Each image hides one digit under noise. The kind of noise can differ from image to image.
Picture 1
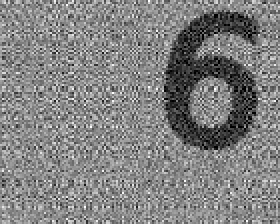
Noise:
low rank plus noise
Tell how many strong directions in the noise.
one
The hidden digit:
6
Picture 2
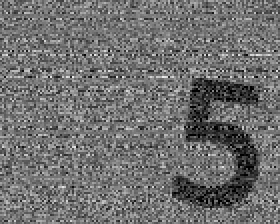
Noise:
rows of uneven size
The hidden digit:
5
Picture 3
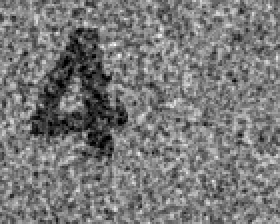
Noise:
blotchy
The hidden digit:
4
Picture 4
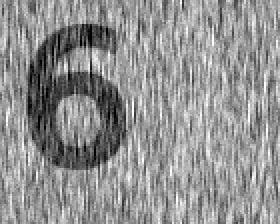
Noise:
streaked along the columns
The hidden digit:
6
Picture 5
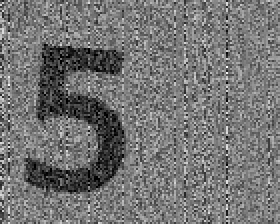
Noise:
columns of uneven size
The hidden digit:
5
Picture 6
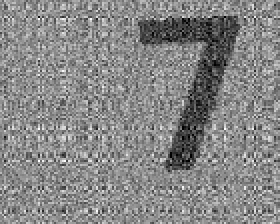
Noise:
low rank plus noise
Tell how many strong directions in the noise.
one
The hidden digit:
7
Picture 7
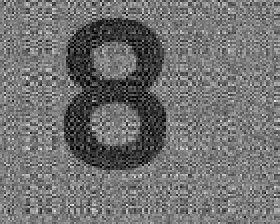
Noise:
low rank plus noise
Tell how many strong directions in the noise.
one
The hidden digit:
8
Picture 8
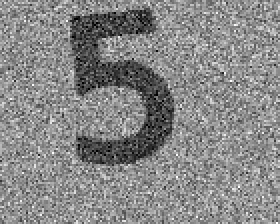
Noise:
independent entries
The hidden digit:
5
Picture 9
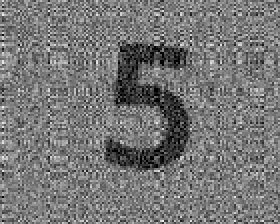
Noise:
low rank plus noise
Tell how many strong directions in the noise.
one
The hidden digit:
5
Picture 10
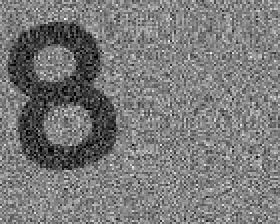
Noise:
low rank plus noise
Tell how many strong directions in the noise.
three or four
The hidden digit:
8
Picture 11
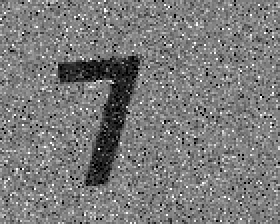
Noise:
heavy tails
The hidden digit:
7
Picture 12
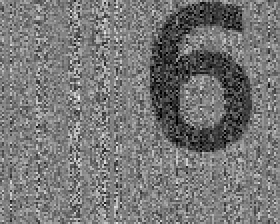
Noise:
columns of uneven size
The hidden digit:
6
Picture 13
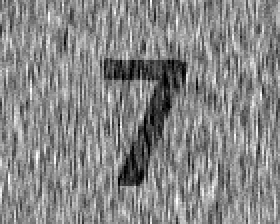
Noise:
streaked along the columns
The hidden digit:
7
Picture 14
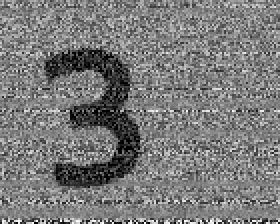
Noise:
rows of uneven size
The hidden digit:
3
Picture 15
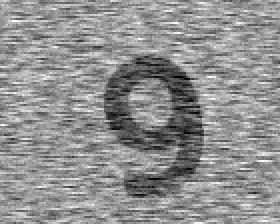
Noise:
streaked along the rows
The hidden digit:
9
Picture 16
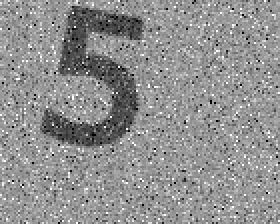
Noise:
heavy tails
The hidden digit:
5
